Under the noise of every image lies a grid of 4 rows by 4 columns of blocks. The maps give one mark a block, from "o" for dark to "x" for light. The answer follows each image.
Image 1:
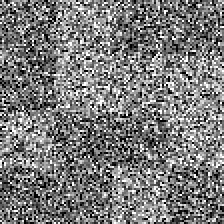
oxoo
oxxx
xoox
ooxo
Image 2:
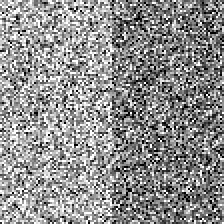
xxoo
xxoo
xxoo
xxoo
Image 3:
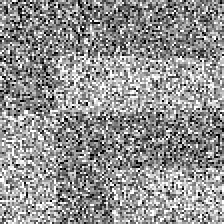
oooo
oxxx
xooo
xoxx
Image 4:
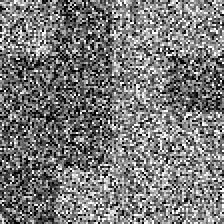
xoxx
ooxo
ooxx
oxxx
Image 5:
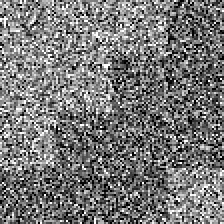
xxxo
xxoo
xooo
ooox
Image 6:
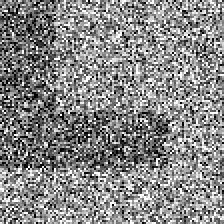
oxxx
oxxx
ooox
xxxx
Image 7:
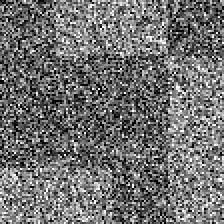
oxxo
ooox
ooox
xxox
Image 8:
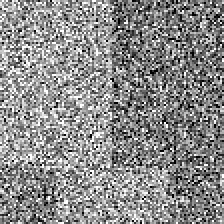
xxoo
xxoo
xxoo
oxxo
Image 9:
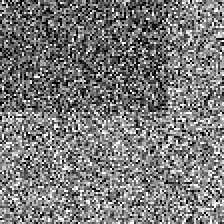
ooox
ooox
xxxx
xxxx
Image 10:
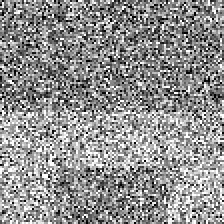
oooo
oooo
xxxx
xoox
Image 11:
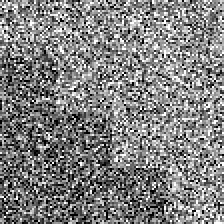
xxxx
oxxx
ooxx
ooox
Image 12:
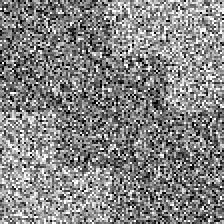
ooxx
ooox
xooo
xxoo
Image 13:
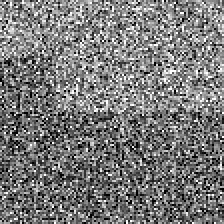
xxxx
oxxx
oooo
oooo
